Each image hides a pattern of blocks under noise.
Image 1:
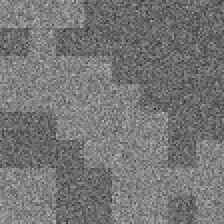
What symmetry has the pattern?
mirrored about the diagonal from the bottom left
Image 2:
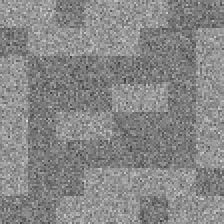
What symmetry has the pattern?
the same after a half turn
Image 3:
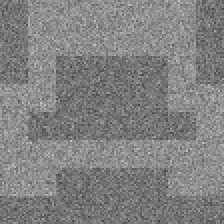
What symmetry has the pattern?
left and right mirror each other
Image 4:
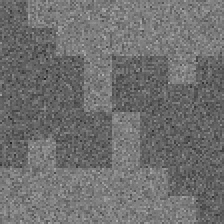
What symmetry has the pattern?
the same after a half turn
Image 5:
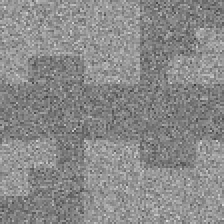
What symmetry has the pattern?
the same after a half turn
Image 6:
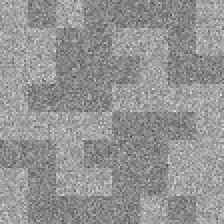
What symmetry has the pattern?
the same after a half turn
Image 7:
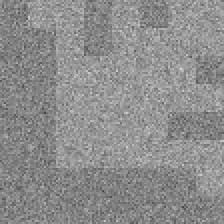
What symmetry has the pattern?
mirrored about the diagonal from the bottom left
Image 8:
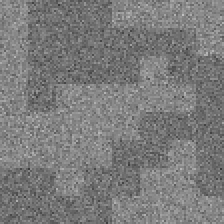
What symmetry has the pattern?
no symmetry
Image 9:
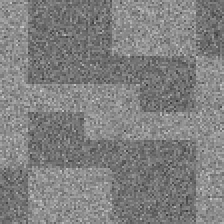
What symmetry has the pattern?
the same after a half turn
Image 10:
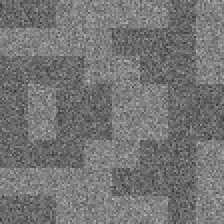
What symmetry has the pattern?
top and bottom mirror each other
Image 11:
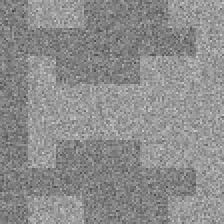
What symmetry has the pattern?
top and bottom mirror each other
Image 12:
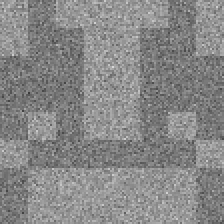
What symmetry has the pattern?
left and right mirror each other
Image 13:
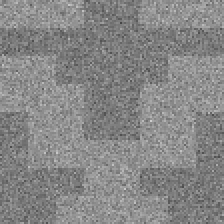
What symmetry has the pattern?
left and right mirror each other
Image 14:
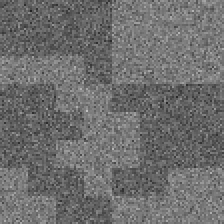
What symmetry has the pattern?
no symmetry
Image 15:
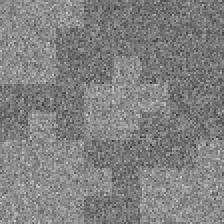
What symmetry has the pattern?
mirrored about the diagonal from the bottom left
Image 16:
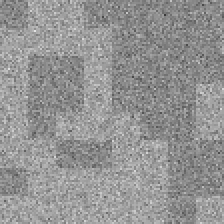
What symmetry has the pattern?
no symmetry
